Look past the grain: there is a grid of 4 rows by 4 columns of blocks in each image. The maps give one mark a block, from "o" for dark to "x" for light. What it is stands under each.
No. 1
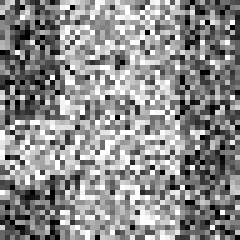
o x x o
o x x o
x x x o
o x x o
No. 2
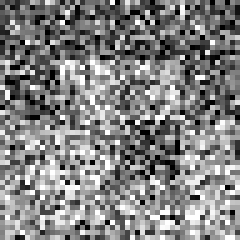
o o o o
o x x o
x x o x
x x x x
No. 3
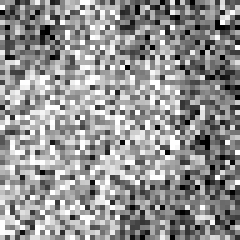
o x o o
x x x o
x x x o
x x o o
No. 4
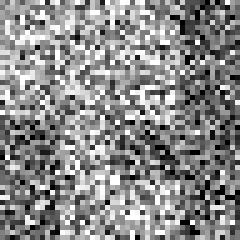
x x x o
x x x o
o x o o
o x x o
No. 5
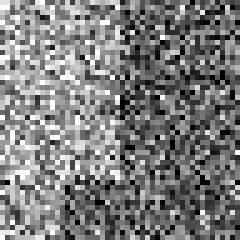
x x o o
x x o o
x x o o
x o o o
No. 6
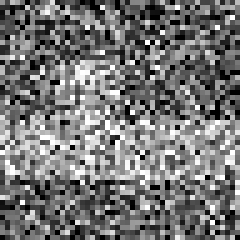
o o o o
o x o o
x x x x
o o o o
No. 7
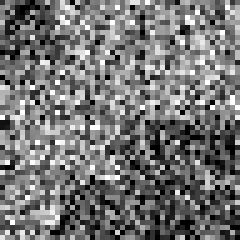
o x x x
x x x x
x x o o
x o o o
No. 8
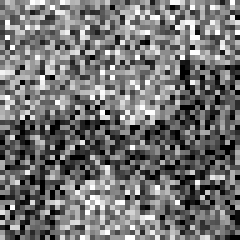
x x x x
x x x o
o o o o
o x x o
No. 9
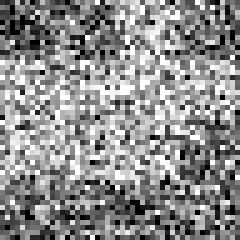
o o x o
x x x x
x x x o
o o o o
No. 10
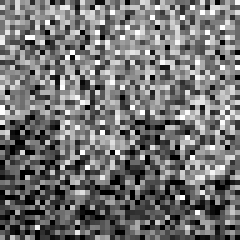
x x x x
x x x x
o x o x
o o o o
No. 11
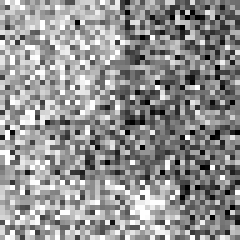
x x o o
x x o o
x o o o
x x x o
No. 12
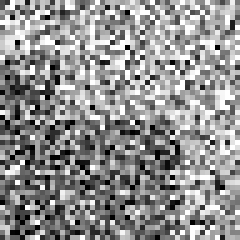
x x x x
o x x x
o o o x
o o o x
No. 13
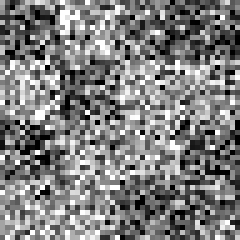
o x o o
x o x x
o x x o
x x o o
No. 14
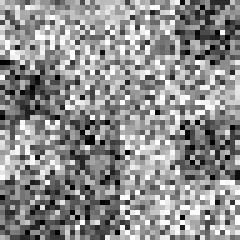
x x x o
o x x x
x o x o
o o x x
